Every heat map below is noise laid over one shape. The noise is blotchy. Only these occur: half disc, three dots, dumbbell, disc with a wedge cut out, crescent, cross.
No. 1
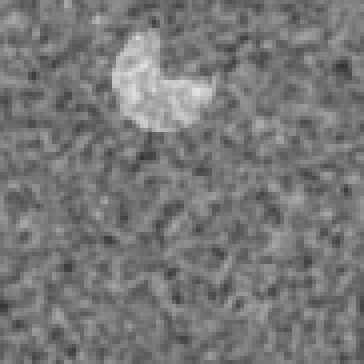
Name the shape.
disc with a wedge cut out
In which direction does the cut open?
up and right
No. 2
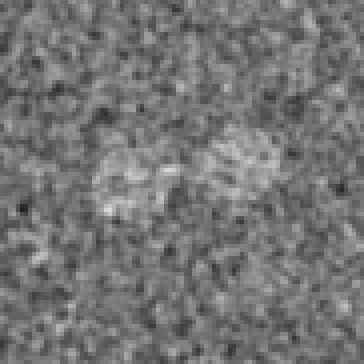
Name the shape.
dumbbell
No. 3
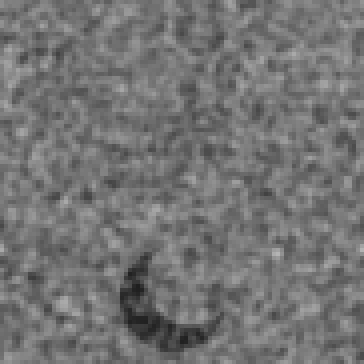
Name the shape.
crescent
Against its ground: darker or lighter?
darker
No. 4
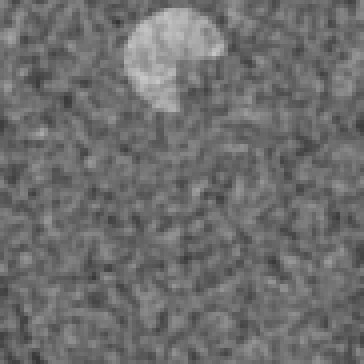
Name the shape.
disc with a wedge cut out
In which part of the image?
top middle
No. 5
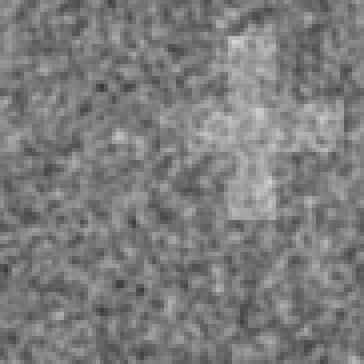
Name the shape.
cross
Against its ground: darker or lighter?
lighter
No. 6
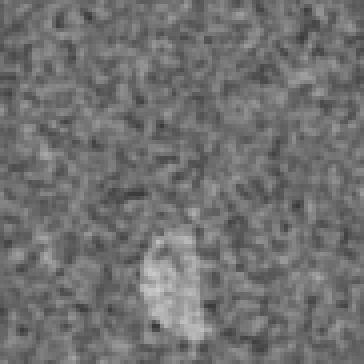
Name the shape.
half disc
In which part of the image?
bottom middle
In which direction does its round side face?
left
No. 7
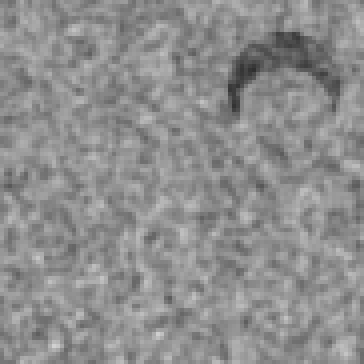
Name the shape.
crescent
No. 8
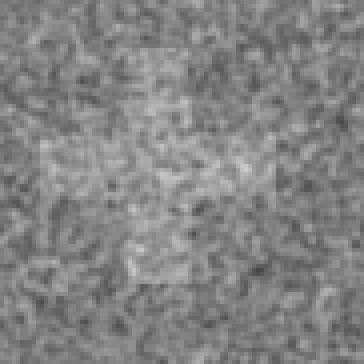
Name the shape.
cross
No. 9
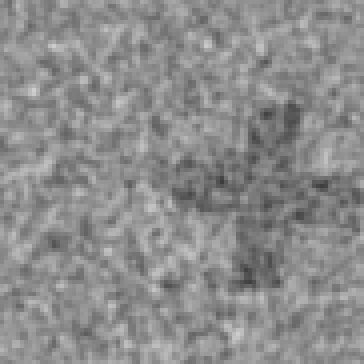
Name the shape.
cross
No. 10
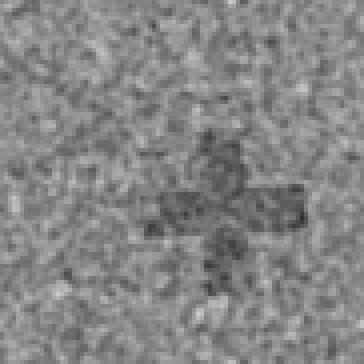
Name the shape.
cross
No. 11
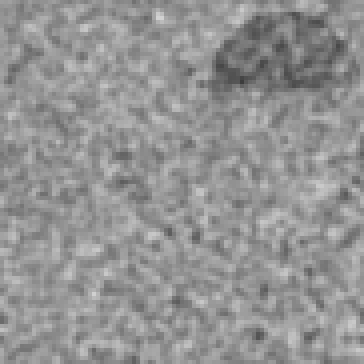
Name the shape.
half disc
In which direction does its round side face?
up
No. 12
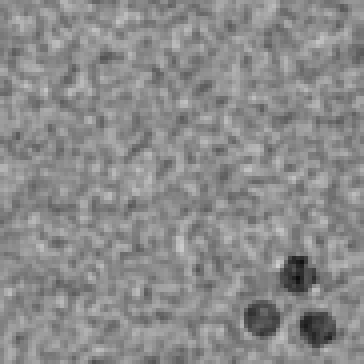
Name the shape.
three dots
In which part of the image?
bottom right
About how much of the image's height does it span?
a quarter
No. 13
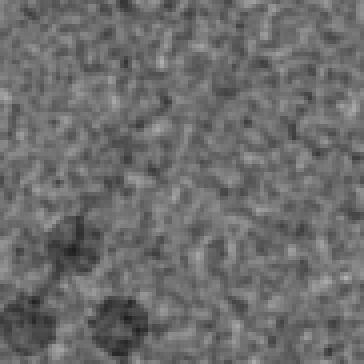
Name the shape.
three dots
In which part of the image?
bottom left
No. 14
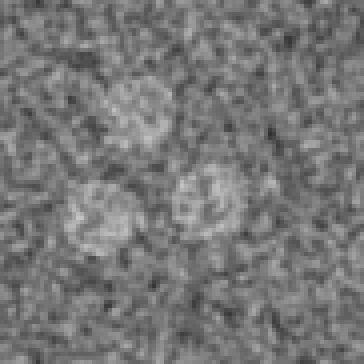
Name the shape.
three dots
